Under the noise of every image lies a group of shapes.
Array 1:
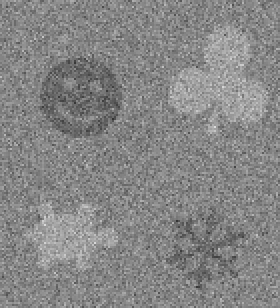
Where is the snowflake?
bottom right
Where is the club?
top right
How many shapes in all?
4
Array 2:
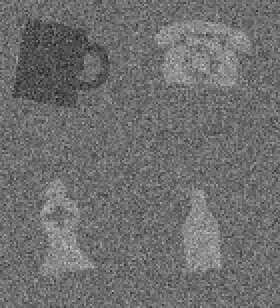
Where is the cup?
top left
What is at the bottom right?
bottle
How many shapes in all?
4
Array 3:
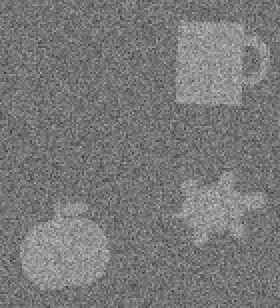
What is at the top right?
cup
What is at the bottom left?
apple
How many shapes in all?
3
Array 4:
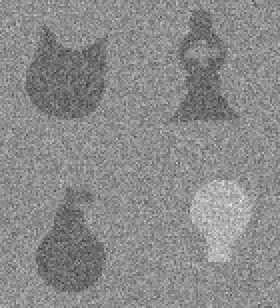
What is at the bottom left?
pear
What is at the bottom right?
light bulb
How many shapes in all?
4
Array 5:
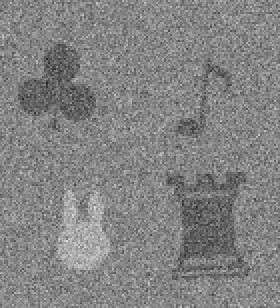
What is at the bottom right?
chess rook
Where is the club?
top left
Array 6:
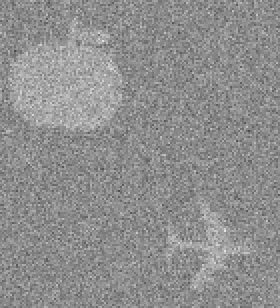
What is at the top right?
nothing
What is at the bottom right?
airplane
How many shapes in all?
2
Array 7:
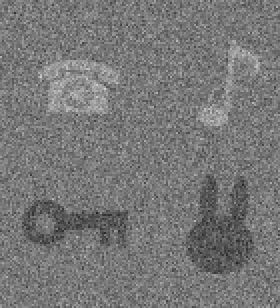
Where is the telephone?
top left
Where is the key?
bottom left
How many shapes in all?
4
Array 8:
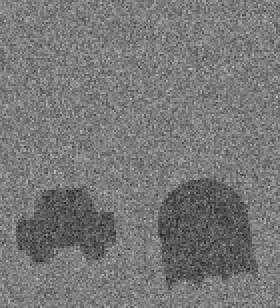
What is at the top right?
nothing
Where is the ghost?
bottom right
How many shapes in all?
2
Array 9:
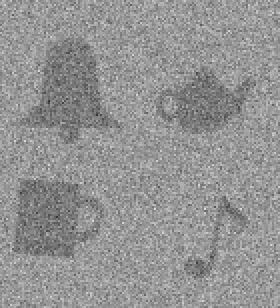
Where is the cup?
bottom left
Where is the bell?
top left
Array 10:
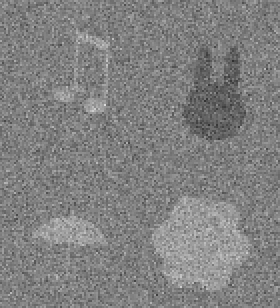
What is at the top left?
pair of musical notes
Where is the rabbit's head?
top right
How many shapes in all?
4
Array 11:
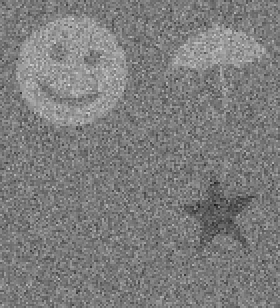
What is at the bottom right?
star
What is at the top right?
umbrella
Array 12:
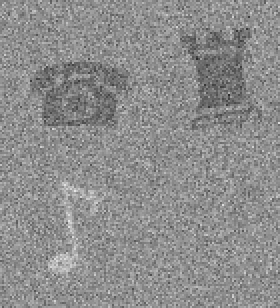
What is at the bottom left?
musical note
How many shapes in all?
3
